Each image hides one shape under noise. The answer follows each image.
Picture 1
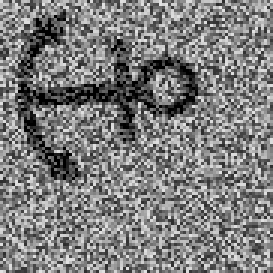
anchor
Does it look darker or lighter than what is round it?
darker
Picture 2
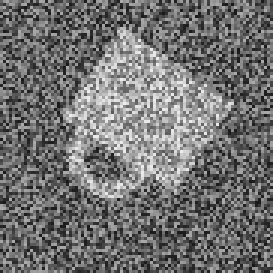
cup
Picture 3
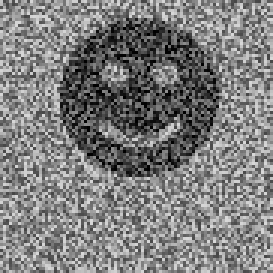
smiling face
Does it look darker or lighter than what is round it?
darker
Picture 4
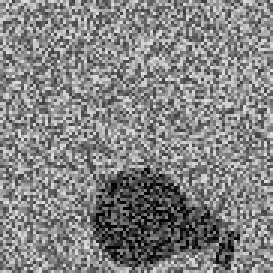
pear
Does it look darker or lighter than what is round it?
darker
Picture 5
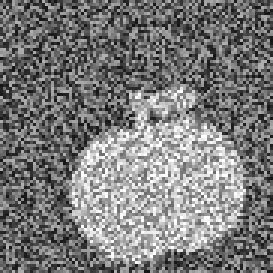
apple
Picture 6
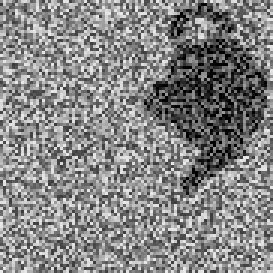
teapot
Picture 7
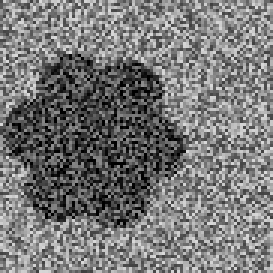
flower
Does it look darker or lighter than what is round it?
darker
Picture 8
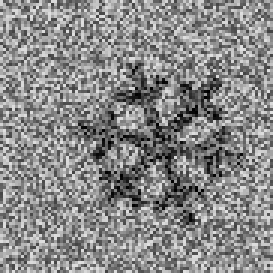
snowflake
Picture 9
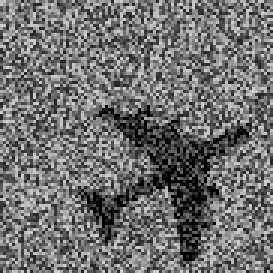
airplane
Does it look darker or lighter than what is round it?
darker
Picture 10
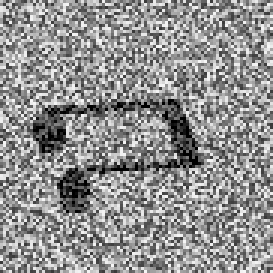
pair of musical notes
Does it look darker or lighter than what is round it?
darker
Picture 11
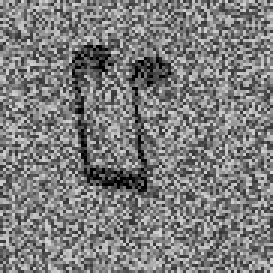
pair of musical notes
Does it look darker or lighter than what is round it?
darker
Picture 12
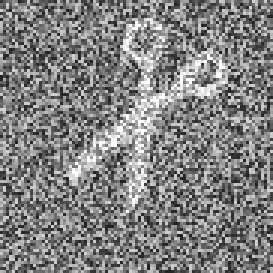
pair of scissors
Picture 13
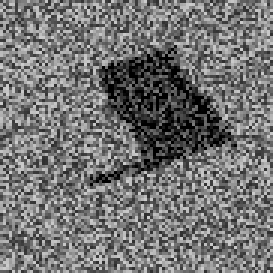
flag
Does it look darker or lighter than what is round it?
darker
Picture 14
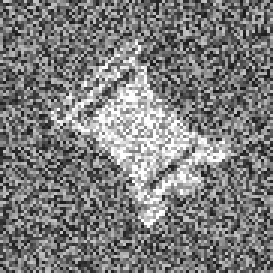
chess rook
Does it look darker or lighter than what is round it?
lighter
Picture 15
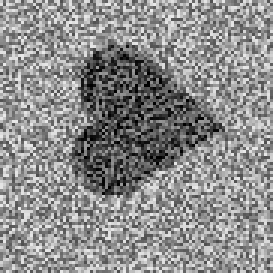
heart
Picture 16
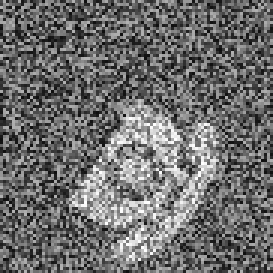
telephone
